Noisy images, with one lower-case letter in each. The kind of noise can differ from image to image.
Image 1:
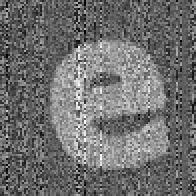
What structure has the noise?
columns of uneven size
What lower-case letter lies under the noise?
e
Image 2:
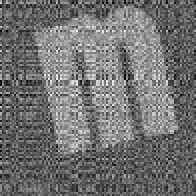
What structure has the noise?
low rank plus noise
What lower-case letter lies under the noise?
m
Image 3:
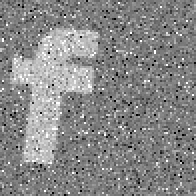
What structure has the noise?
heavy tails
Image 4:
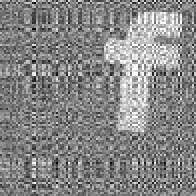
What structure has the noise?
low rank plus noise
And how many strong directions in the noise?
one
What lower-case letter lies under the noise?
f
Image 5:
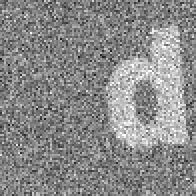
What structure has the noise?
independent entries
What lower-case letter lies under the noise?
d
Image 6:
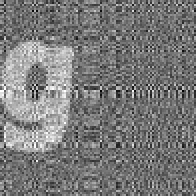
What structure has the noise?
low rank plus noise
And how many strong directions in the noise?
one
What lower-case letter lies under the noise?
g
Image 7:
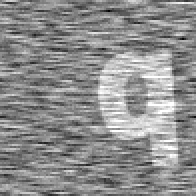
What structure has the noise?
streaked along the rows
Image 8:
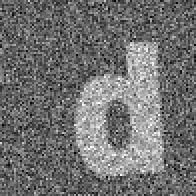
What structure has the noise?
independent entries
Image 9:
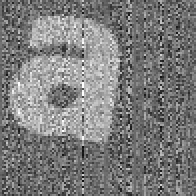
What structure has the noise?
columns of uneven size
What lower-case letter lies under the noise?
a
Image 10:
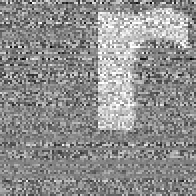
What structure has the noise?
rows of uneven size
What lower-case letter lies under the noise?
r
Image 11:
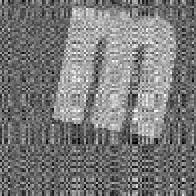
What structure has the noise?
low rank plus noise
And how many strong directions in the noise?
one
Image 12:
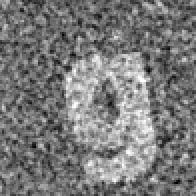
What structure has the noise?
blotchy
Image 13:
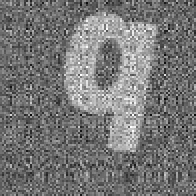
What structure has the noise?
low rank plus noise
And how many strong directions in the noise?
three or four
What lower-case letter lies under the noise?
q
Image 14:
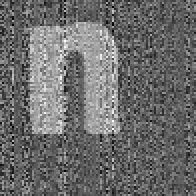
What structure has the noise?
columns of uneven size
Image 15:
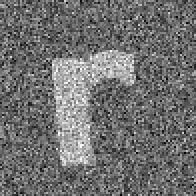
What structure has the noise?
independent entries
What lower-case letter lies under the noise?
r
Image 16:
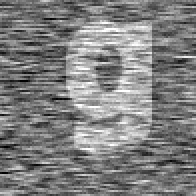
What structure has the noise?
streaked along the rows
